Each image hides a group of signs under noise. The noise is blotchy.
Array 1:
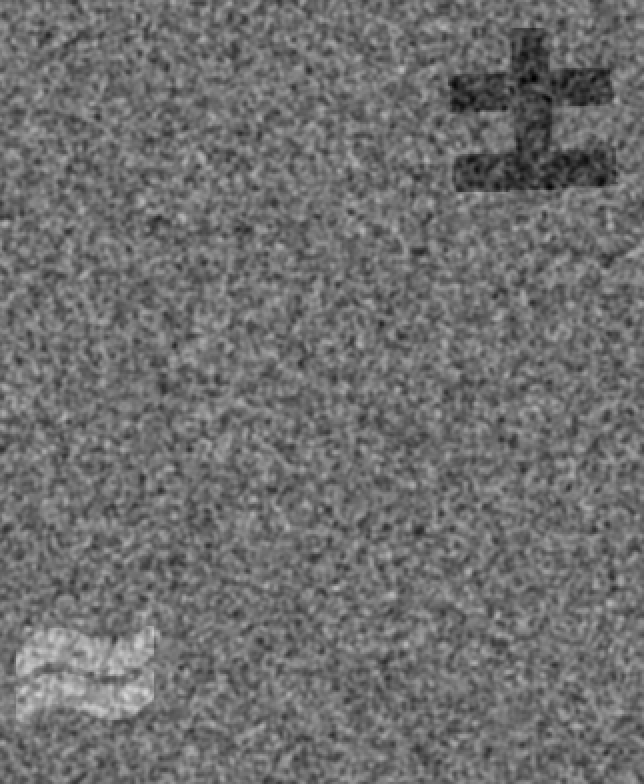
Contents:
top right: dark plus-minus sign; bottom left: light approximately sign
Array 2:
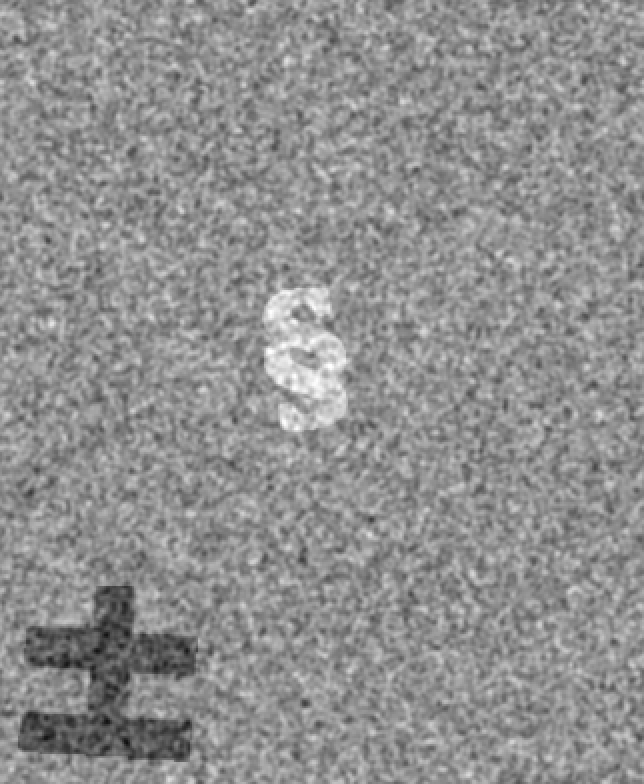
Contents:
centre: light section sign; bottom left: dark plus-minus sign
